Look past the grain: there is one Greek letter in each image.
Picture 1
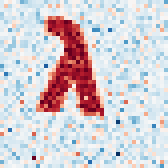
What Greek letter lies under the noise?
lambda
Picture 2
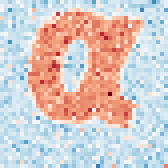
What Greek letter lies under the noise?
alpha
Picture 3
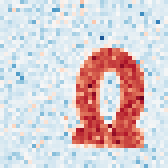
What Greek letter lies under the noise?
omega
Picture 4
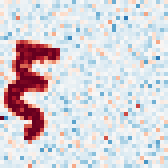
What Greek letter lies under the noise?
xi
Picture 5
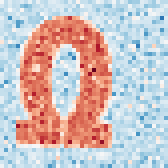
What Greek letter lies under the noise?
omega
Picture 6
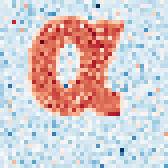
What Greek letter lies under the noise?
alpha
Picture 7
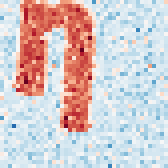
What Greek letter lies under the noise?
eta
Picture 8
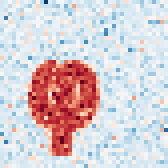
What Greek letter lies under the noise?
phi
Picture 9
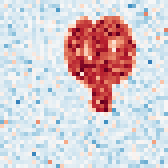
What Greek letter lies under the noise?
phi
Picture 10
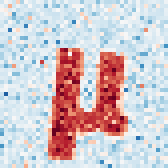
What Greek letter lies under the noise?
mu
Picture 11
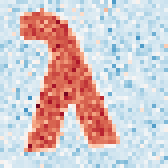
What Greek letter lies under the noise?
lambda
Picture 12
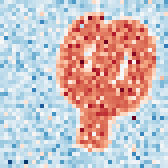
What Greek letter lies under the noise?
phi
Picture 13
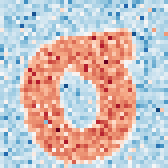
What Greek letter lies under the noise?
sigma
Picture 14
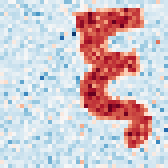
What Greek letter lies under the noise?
xi
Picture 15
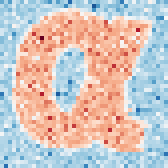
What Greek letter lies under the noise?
alpha
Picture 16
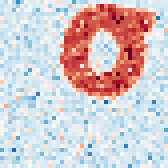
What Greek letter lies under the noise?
sigma
